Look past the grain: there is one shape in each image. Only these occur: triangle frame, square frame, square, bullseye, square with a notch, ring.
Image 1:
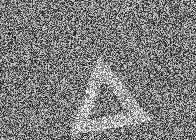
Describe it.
light triangle frame
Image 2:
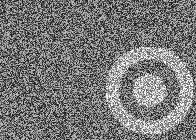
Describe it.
light bullseye
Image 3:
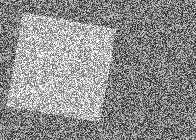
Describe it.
light square
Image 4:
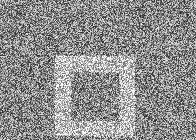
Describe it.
light square frame
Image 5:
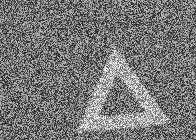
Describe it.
light triangle frame
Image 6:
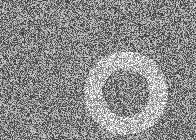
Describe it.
light ring
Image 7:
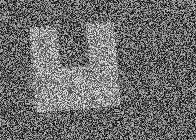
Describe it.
light square with a notch
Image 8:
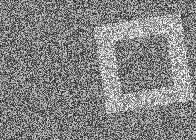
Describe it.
light square frame
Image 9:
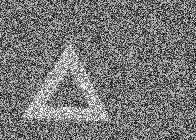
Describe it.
light triangle frame
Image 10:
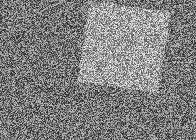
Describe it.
light square
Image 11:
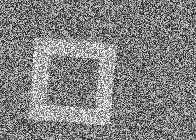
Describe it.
light square frame
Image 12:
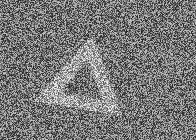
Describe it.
light triangle frame
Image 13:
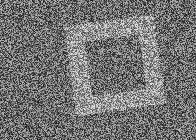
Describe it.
light square frame
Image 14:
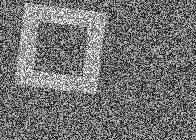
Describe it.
light square frame
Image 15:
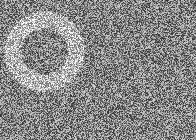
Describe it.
light ring
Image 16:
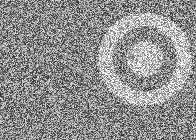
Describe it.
light bullseye
